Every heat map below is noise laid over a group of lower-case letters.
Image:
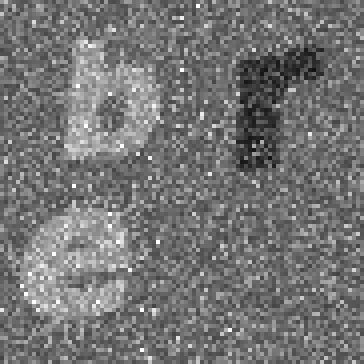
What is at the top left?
b
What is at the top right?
r
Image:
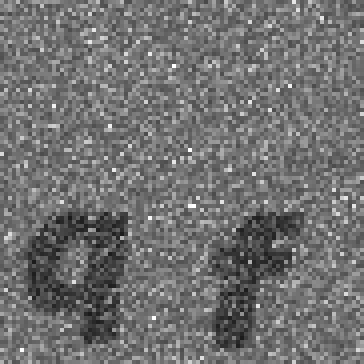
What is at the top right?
nothing
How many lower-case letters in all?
2
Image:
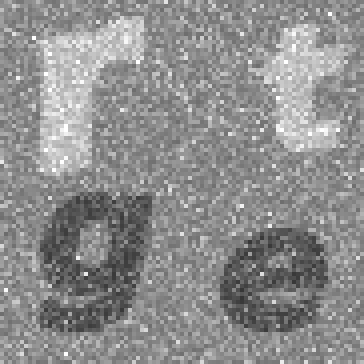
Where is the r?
top left
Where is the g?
bottom left
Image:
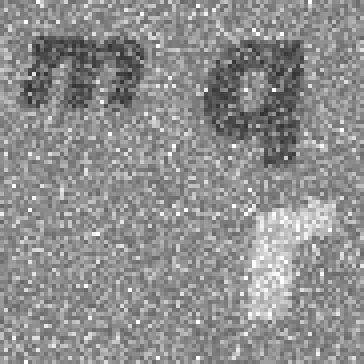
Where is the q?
top right
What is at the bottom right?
r
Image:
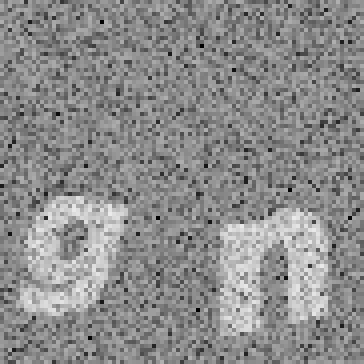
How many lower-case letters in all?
2
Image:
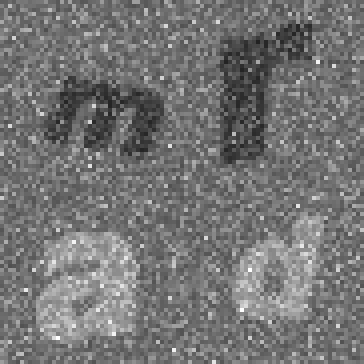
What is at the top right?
r
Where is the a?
bottom left
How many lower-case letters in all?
4
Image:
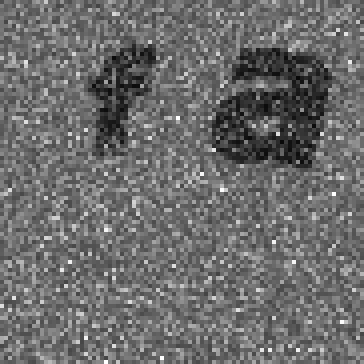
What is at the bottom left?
nothing
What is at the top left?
f
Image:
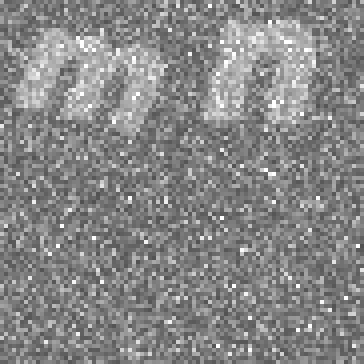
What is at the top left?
m
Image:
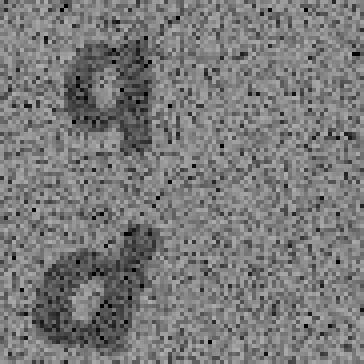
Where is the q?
top left
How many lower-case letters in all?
2
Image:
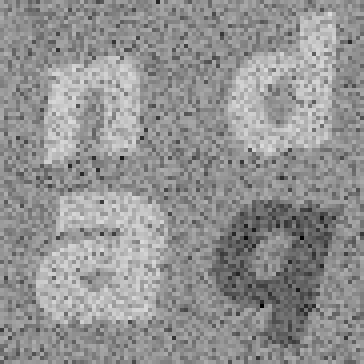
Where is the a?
bottom left
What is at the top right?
d
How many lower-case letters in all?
4
